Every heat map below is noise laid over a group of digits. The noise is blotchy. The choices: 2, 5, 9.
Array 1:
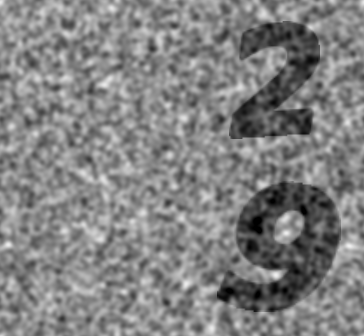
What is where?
top right: 2; bottom right: 9
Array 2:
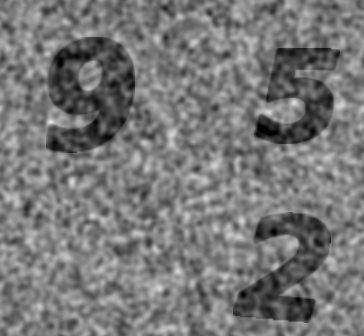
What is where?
top left: 9; top right: 5; bottom right: 2
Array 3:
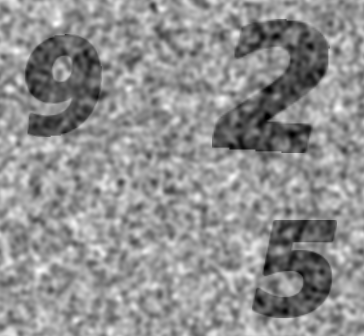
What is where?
top left: 9; top right: 2; bottom right: 5
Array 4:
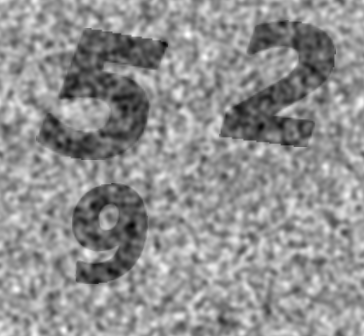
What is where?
top left: 5; top right: 2; bottom left: 9
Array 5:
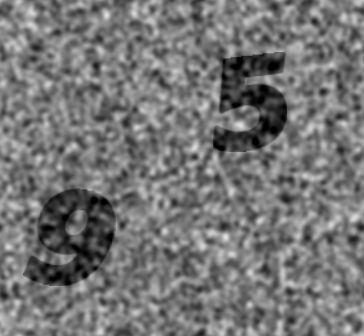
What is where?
top right: 5; bottom left: 9
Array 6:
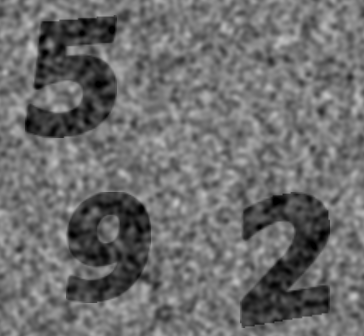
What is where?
top left: 5; bottom left: 9; bottom right: 2
